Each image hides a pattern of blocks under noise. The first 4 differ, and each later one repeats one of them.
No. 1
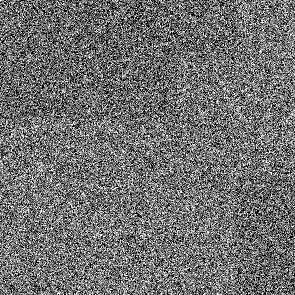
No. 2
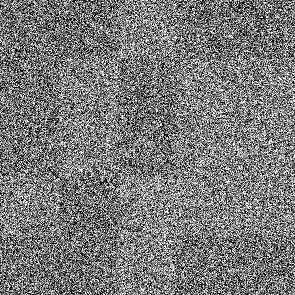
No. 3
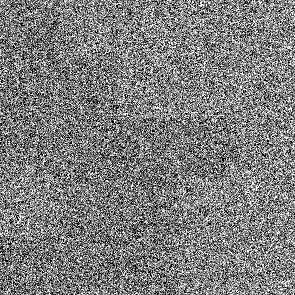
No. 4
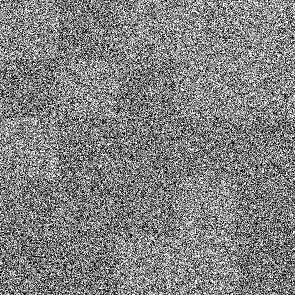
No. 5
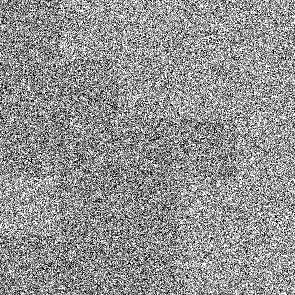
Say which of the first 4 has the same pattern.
3
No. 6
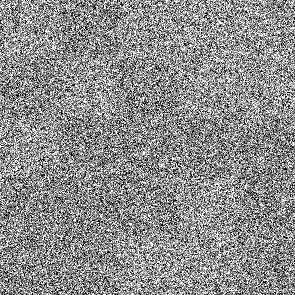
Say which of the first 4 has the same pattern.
4
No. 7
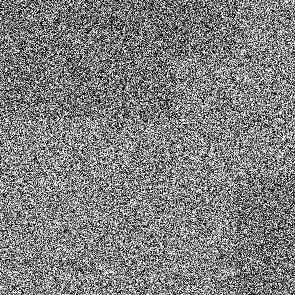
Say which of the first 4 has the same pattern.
1
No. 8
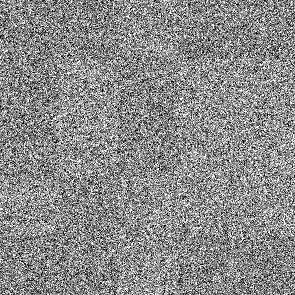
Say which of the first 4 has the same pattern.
2
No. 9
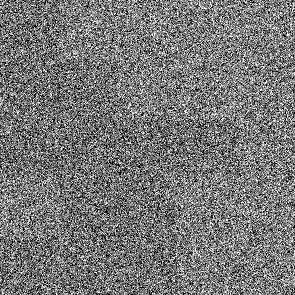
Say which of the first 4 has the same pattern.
3
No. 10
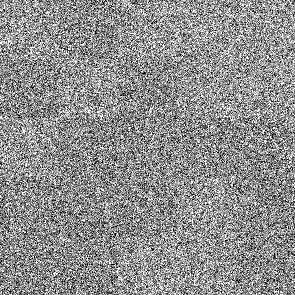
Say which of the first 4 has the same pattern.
4
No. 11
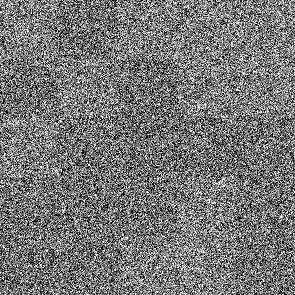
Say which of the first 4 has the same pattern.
4
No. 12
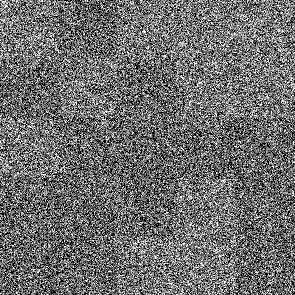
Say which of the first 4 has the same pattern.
4
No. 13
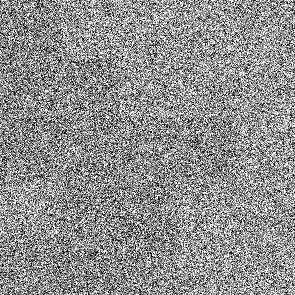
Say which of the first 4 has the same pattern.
3
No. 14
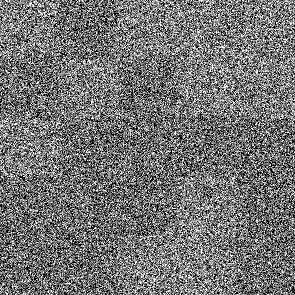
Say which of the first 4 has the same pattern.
4
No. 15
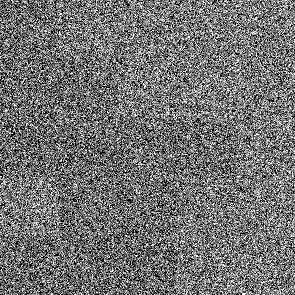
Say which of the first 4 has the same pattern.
3
